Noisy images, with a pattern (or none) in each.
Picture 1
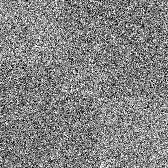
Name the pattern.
blocks along the diagonal
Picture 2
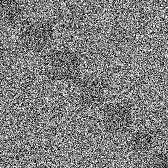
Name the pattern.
blocks along the diagonal
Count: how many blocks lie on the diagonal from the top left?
7
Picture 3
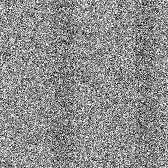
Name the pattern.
bands of columns
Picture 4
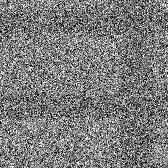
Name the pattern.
bands of rows crossing bands of columns
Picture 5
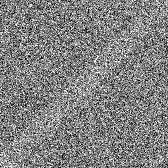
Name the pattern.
a diagonal band
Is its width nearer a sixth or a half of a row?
a sixth
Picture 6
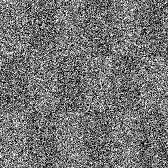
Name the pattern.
a checkerboard
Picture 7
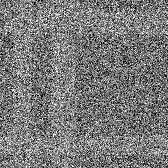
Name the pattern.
bands of rows crossing bands of columns
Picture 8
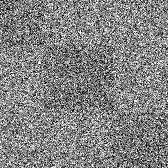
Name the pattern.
blocks along the diagonal
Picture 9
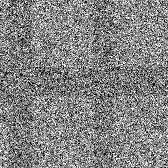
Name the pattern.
bands of rows crossing bands of columns
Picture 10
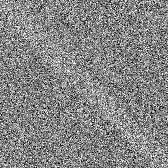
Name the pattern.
a diagonal band
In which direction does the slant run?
top left to bottom right
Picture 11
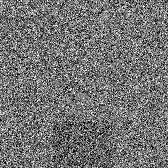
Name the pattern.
one block
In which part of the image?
bottom middle
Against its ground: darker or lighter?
darker
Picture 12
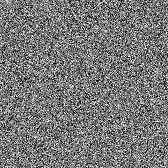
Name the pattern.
only noise
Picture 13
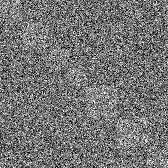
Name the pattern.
blocks along the diagonal
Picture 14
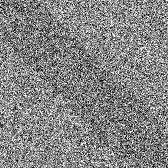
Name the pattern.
a diagonal band
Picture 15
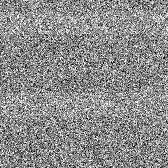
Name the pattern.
bands of rows
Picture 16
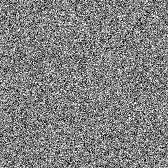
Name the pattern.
only noise
